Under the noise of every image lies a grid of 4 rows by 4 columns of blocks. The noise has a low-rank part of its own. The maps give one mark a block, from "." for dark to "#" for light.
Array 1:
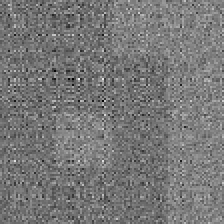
. . # #
. . . #
. # . #
. . . #
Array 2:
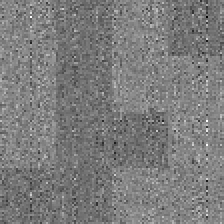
# . # .
# . # #
# . . #
. . # #
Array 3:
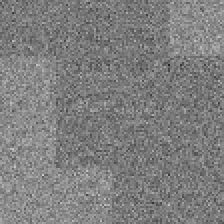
. . . #
# . . .
# . . .
# # . .
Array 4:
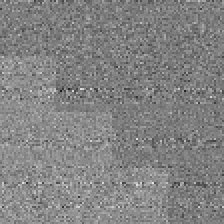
. . . .
# . . .
# # . .
# # # .
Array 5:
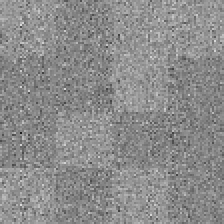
# . # #
. . # .
. # . .
# . # .
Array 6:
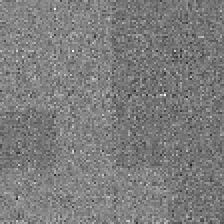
# # . .
# # . .
. # . .
# # # .
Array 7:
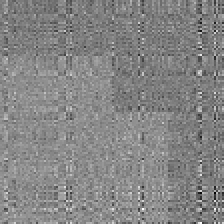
. . . .
# # . .
# # # .
# # # .
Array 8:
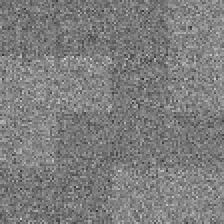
. . . #
# # . #
# . . .
. . # #
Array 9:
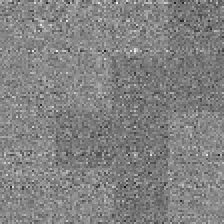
# # # .
# # . .
# . . #
# # . #
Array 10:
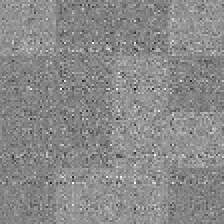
# . . #
. . # .
. . # #
. # # .
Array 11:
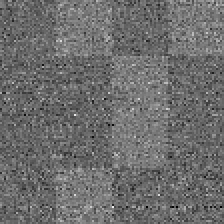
. # . #
. . # .
. . # .
. # . .
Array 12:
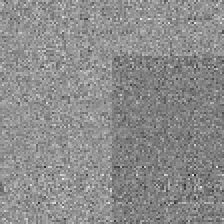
# # # #
# # . .
# # . .
# # . .
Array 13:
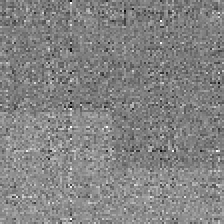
. . . .
. . . .
# # . .
# # # #
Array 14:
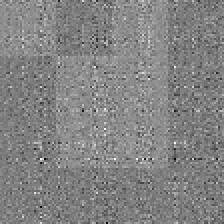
# . # .
. # # .
. # # .
. . . .
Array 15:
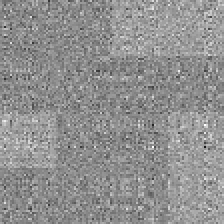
. . # #
. . . .
# . . #
. . . #
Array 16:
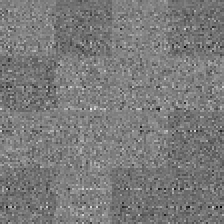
# . # .
. # # #
# # # .
. # . .
